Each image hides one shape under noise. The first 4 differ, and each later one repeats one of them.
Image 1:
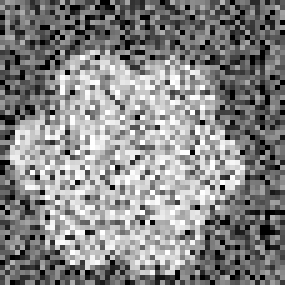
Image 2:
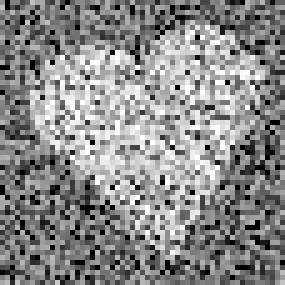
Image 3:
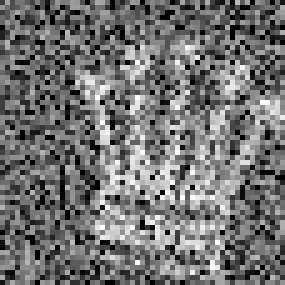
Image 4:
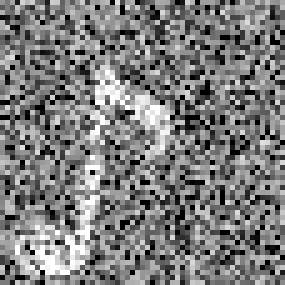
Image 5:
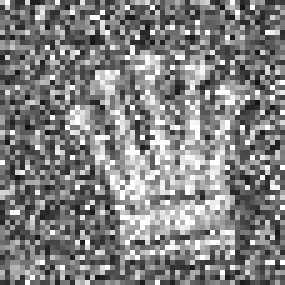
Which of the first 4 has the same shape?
3
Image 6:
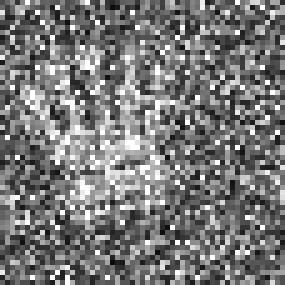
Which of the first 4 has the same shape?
3
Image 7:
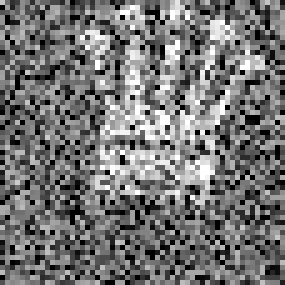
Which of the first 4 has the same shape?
3
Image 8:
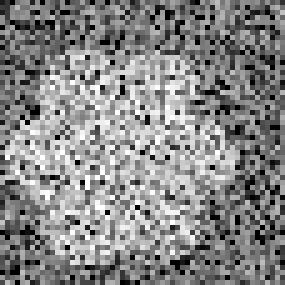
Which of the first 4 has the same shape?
1
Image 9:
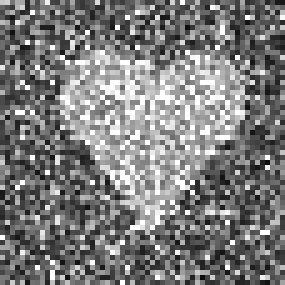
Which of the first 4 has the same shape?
2
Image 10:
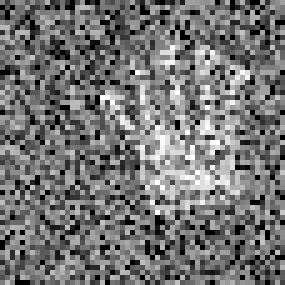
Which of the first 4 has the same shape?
3
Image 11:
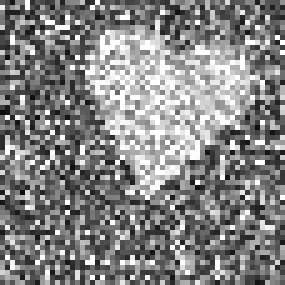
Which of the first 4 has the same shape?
2
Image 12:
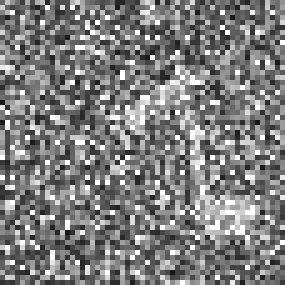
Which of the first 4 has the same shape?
4
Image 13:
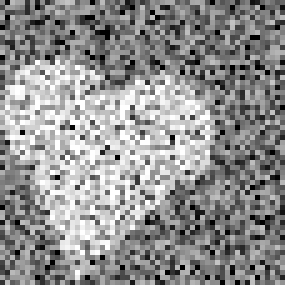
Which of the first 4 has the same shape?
2
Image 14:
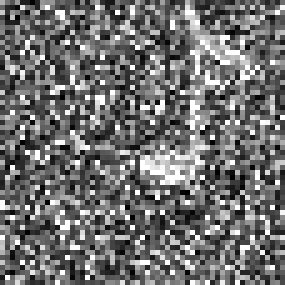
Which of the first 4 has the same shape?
4
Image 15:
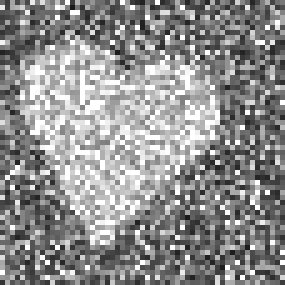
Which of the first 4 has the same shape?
2
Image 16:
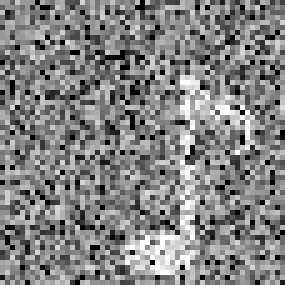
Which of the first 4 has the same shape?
4
